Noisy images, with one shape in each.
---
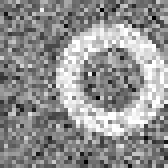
ring
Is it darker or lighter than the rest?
lighter
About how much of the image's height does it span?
two thirds
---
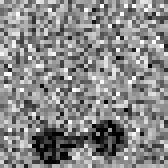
dumbbell
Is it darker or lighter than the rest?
darker
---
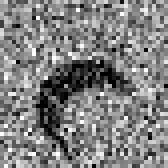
crescent
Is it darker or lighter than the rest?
darker
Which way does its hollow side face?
down and right
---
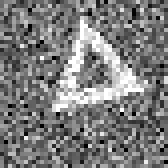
triangle frame
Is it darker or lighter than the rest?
lighter
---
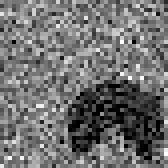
disc with a wedge cut out
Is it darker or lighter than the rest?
darker
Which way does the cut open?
down
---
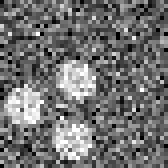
three dots
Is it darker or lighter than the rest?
lighter
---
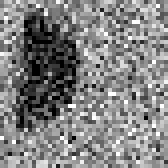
half disc
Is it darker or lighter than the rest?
darker
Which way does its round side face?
right
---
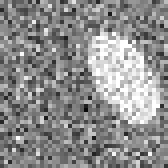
ellipse
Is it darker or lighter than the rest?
lighter
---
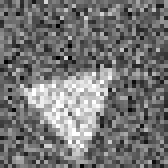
triangle
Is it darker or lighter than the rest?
lighter
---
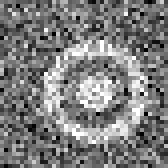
bullseye
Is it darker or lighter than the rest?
lighter
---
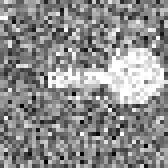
lollipop
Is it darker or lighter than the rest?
lighter
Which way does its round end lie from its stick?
right
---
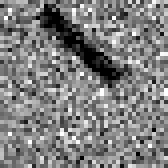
bar
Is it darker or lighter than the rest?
darker
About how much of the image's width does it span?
half
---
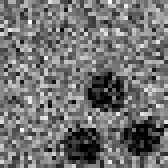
three dots
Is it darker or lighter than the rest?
darker
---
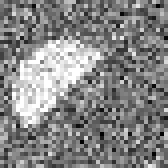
half disc
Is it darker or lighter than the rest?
lighter
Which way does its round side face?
up and left
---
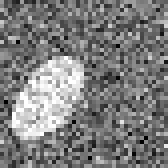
ellipse
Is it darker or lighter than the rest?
lighter
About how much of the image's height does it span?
half
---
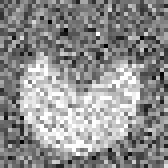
disc with a wedge cut out
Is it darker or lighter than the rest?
lighter
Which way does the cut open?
up
